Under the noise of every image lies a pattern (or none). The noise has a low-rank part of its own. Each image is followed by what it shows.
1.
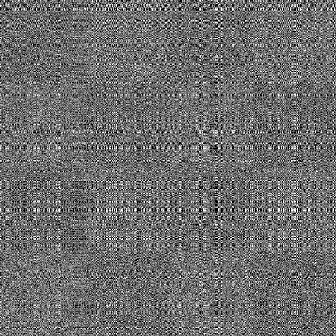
a checkerboard
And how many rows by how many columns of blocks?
4 by 4
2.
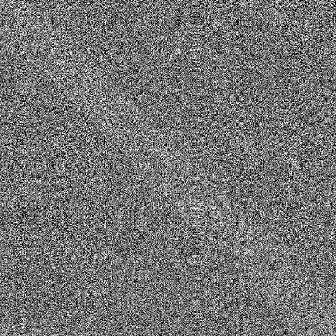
a diagonal band
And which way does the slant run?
top left to bottom right
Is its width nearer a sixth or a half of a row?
a sixth
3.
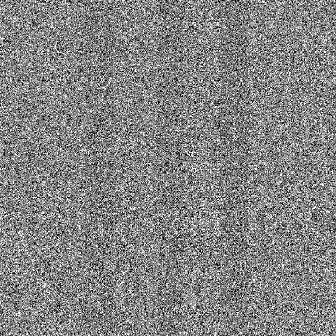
bands of columns
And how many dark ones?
3
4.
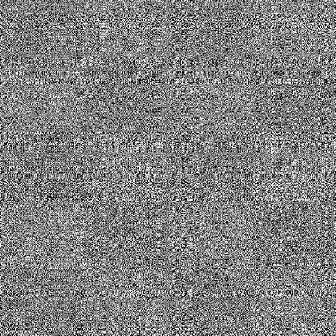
a checkerboard
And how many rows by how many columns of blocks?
5 by 4
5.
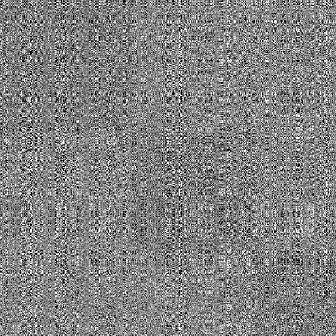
blocks along the diagonal
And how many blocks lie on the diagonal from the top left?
3
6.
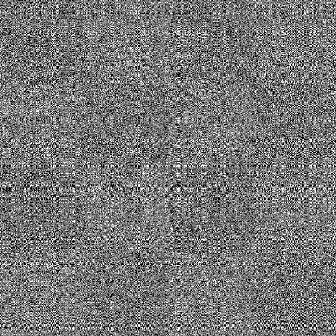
a checkerboard
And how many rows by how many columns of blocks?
4 by 4
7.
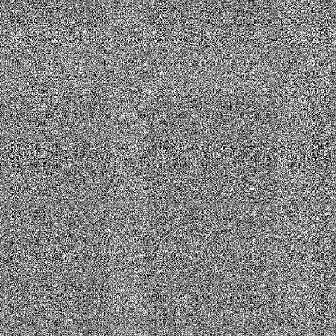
bands of rows crossing bands of columns
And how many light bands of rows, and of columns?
1 and 2
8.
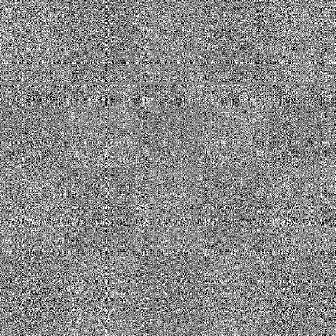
a checkerboard
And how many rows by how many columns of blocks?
4 by 5
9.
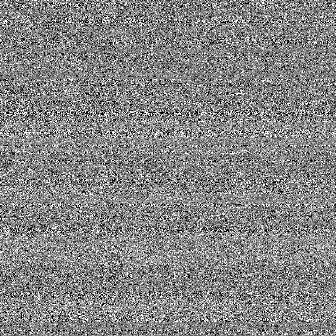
bands of rows
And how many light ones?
4
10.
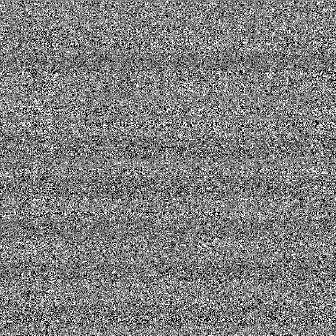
bands of rows
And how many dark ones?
6
